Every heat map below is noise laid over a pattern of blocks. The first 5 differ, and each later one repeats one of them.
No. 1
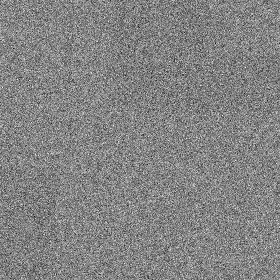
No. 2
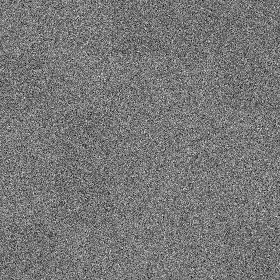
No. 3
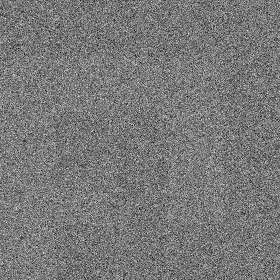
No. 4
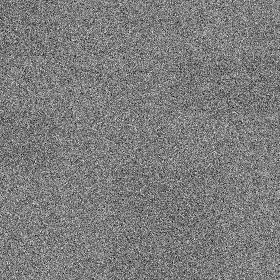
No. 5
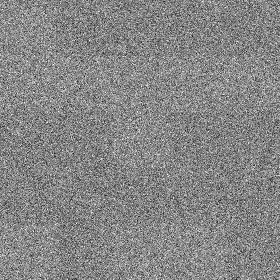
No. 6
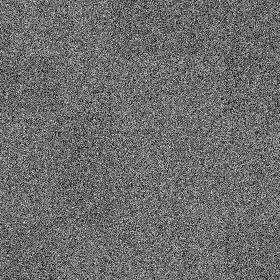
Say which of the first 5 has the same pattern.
2
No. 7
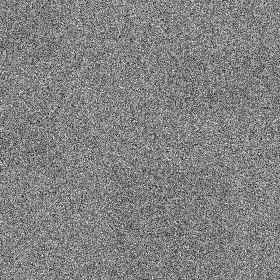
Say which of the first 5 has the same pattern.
4
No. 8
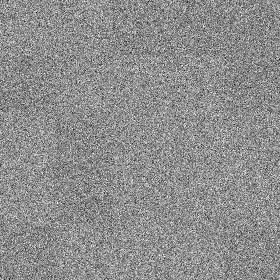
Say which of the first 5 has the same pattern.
2
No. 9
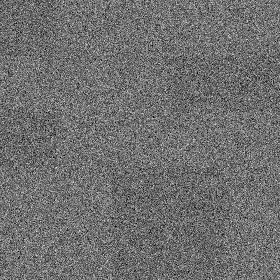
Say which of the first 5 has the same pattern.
4
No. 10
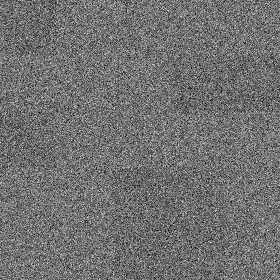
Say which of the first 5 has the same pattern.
4
